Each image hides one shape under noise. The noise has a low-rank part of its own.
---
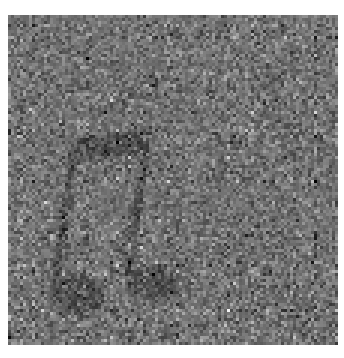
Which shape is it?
pair of musical notes
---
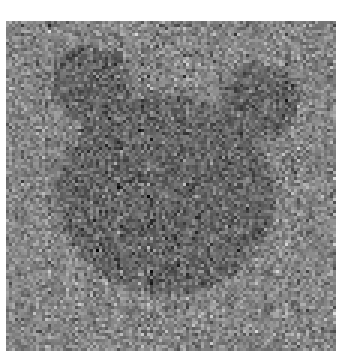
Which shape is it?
bear's head
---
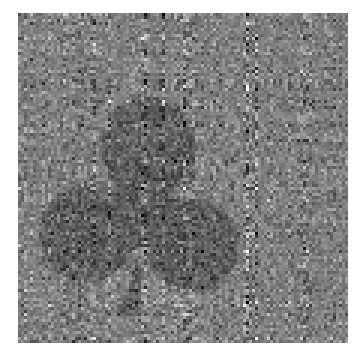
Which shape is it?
club
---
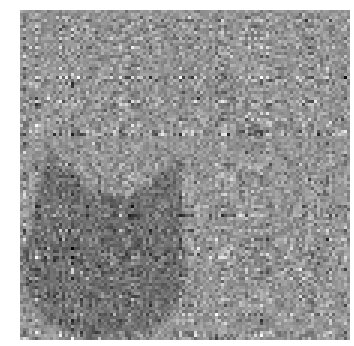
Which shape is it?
cat's head
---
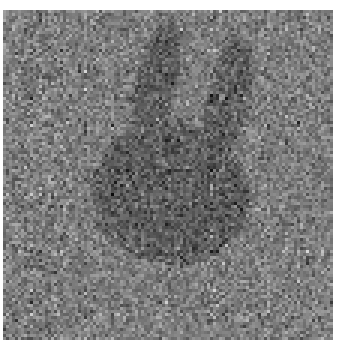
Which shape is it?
rabbit's head
